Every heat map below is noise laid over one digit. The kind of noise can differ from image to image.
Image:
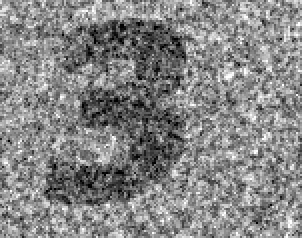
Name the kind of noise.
blotchy
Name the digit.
3
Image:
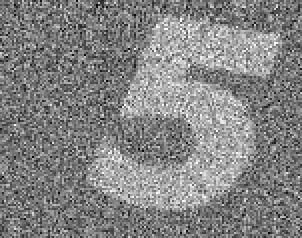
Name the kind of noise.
low rank plus noise
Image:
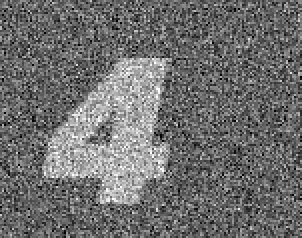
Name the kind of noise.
low rank plus noise
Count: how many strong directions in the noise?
five to eight
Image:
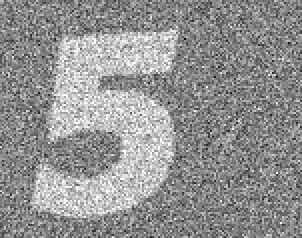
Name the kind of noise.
independent entries
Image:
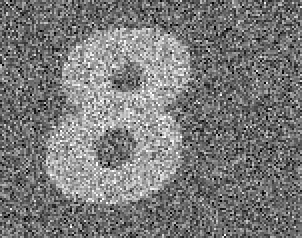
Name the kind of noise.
independent entries
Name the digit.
8
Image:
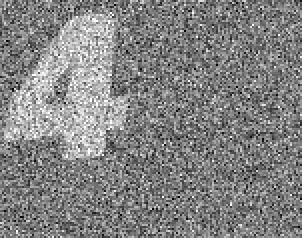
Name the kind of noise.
independent entries
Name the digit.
4
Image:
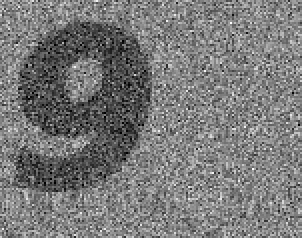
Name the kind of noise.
low rank plus noise
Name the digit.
9
